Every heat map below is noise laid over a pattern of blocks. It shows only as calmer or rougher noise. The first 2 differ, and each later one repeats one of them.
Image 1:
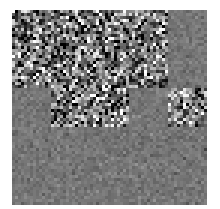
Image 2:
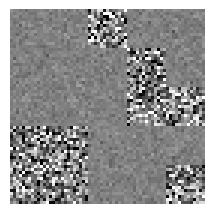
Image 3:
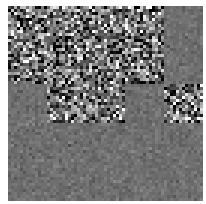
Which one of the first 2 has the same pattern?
1
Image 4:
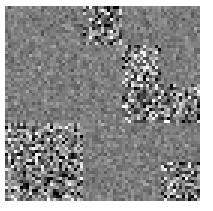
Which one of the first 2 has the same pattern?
2
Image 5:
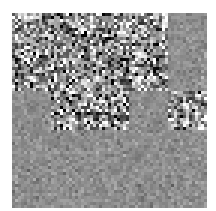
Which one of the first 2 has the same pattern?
1
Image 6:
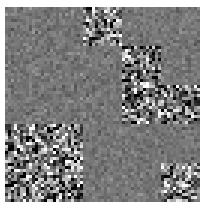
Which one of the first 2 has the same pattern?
2
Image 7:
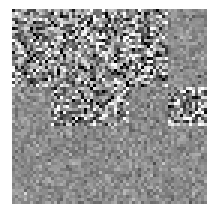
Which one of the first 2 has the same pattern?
1
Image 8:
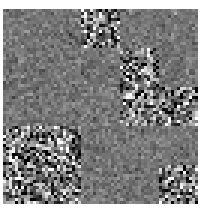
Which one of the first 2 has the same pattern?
2
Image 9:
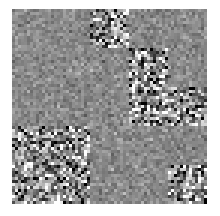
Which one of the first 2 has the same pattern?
2
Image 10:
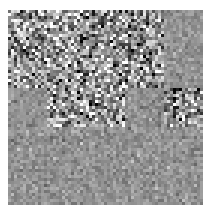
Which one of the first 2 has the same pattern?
1
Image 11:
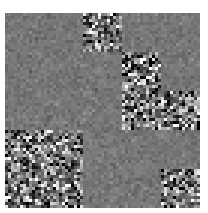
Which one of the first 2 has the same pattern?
2
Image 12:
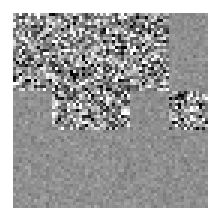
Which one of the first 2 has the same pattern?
1
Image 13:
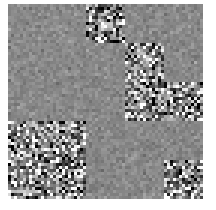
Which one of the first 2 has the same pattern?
2
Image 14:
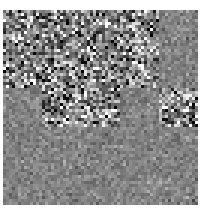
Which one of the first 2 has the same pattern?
1
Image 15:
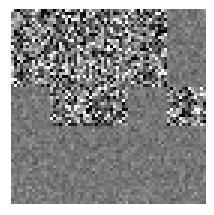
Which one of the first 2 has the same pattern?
1
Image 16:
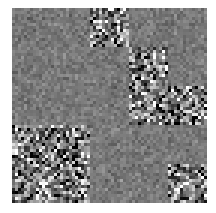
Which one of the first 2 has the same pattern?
2
